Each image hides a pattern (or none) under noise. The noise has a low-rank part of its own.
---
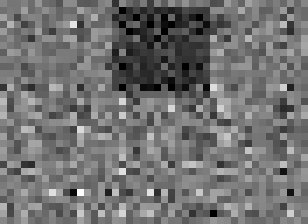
one block
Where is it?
top middle
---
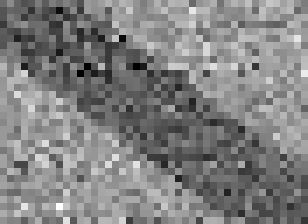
a diagonal band
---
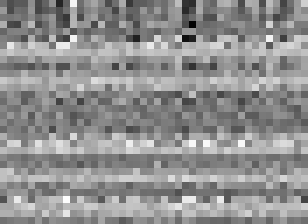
bands of rows
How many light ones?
5
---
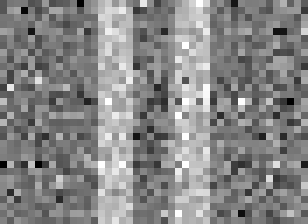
bands of columns
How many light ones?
2
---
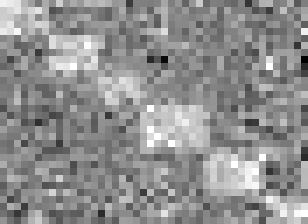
blocks along the diagonal
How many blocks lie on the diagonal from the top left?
6
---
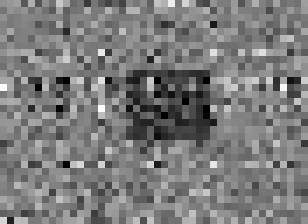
one block
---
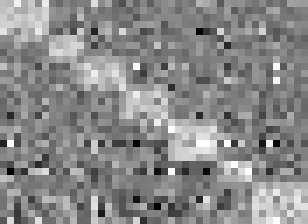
blocks along the diagonal
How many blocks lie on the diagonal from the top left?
7
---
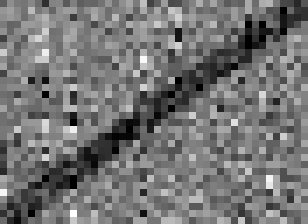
a diagonal band
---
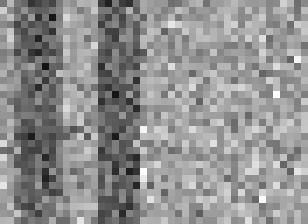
bands of columns
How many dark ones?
2
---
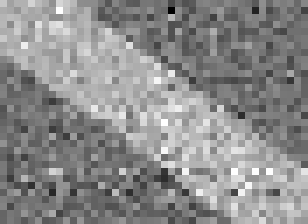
a diagonal band
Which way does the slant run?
top left to bottom right
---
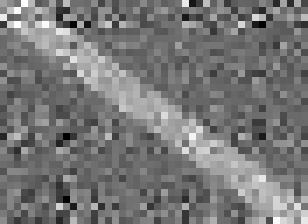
a diagonal band
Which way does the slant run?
top left to bottom right
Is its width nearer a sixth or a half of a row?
a sixth
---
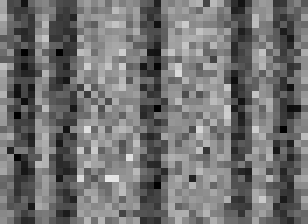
bands of columns
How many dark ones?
5
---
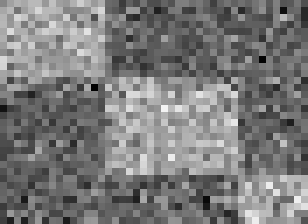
blocks along the diagonal
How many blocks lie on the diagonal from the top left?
3
